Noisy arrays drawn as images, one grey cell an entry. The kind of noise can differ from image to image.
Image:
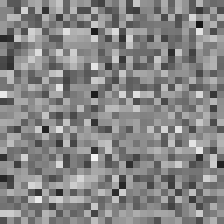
low rank plus noise
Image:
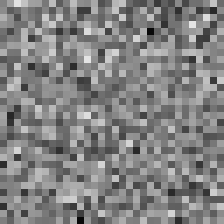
independent entries
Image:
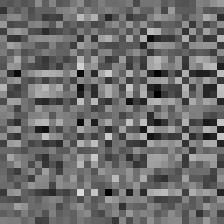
low rank plus noise
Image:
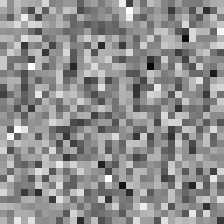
independent entries
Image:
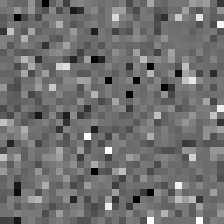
heavy tails
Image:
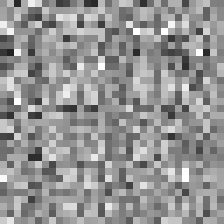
low rank plus noise
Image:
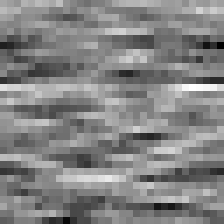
streaked along the rows
